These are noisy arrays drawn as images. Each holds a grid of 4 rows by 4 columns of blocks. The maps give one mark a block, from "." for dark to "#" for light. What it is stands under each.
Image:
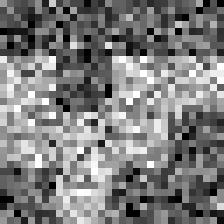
....
#.##
###.
.#..
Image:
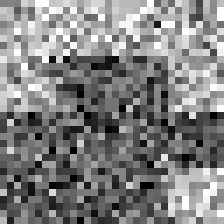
####
#..#
....
...#
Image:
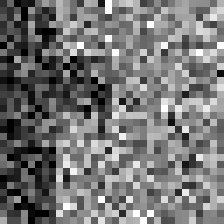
.###
..##
.###
.###
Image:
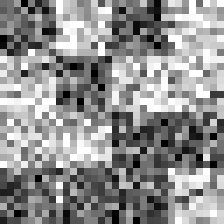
.#.#
#.##
##..
...#
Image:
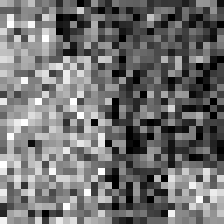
#...
##..
##..
##.#
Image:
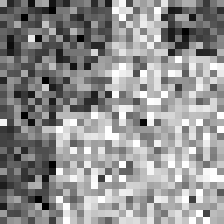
..#.
..##
.###
.###
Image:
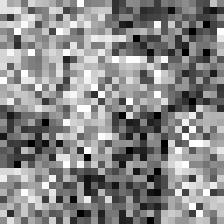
##..
###.
.#.#
#..#
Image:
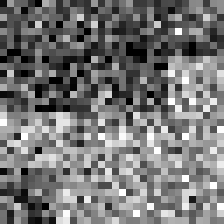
....
...#
####
.###
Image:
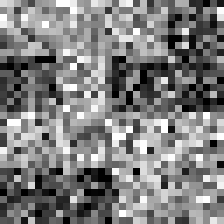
###.
.#..
####
..##
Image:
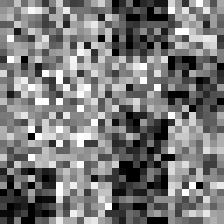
##.#
###.
##.#
.#.#
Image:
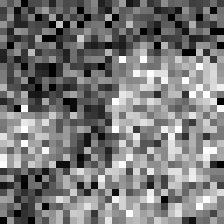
....
..##
#.##
.###
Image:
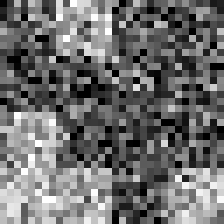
.#..
....
#...
##.#
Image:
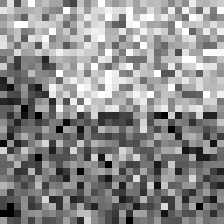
####
.###
....
....
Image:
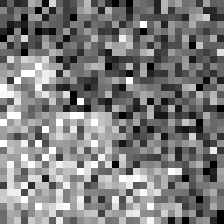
....
#...
##..
###.
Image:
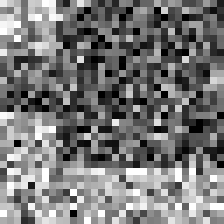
#...
....
#...
####
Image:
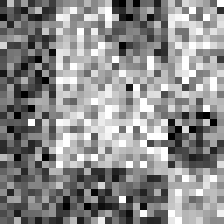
.#.#
.###
.##.
...#
